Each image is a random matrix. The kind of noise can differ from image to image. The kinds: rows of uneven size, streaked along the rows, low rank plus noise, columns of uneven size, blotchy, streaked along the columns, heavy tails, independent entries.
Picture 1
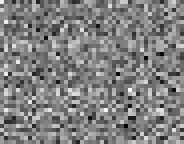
low rank plus noise
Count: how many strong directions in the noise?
one
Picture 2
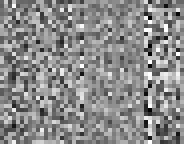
columns of uneven size
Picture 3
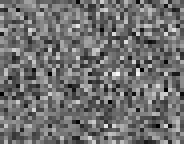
low rank plus noise
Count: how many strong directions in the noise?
five to eight
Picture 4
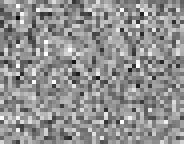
low rank plus noise
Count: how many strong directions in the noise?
five to eight
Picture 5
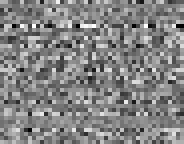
rows of uneven size
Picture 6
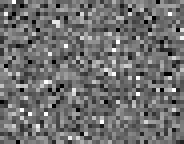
heavy tails
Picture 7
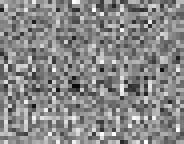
low rank plus noise
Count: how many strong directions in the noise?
two
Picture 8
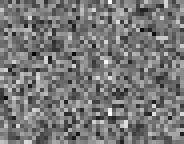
independent entries
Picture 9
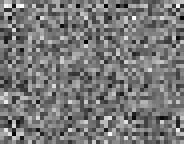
low rank plus noise
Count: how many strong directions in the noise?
two
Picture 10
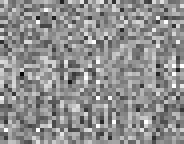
low rank plus noise
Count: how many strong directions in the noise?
three or four
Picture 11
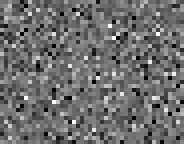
heavy tails
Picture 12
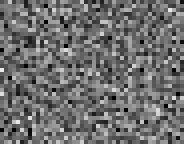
independent entries
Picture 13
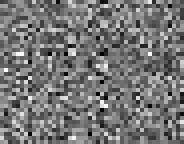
low rank plus noise
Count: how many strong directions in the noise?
three or four
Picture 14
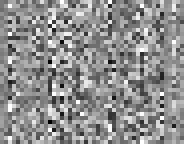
columns of uneven size
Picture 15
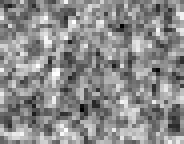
blotchy
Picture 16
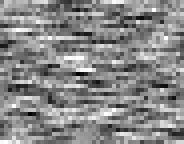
streaked along the rows
